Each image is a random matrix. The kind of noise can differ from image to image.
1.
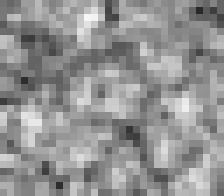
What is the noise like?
blotchy
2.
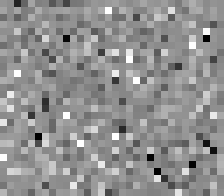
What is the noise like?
heavy tails
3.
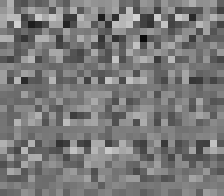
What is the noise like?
rows of uneven size
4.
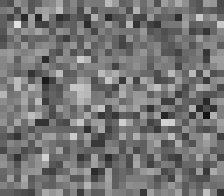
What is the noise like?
low rank plus noise
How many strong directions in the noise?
five to eight
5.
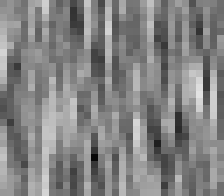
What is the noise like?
streaked along the columns
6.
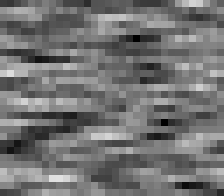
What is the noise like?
streaked along the rows
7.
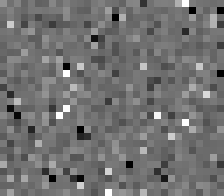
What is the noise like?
heavy tails
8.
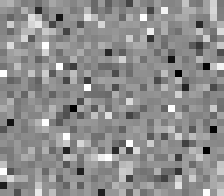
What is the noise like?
heavy tails
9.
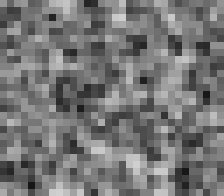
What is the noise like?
blotchy
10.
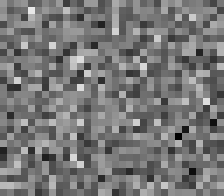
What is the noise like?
independent entries
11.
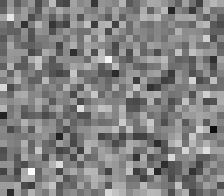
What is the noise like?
independent entries
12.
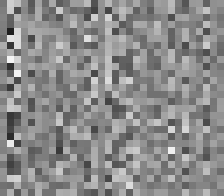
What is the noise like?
columns of uneven size
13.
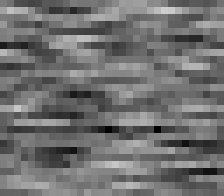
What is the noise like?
streaked along the rows
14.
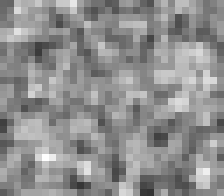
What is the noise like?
blotchy
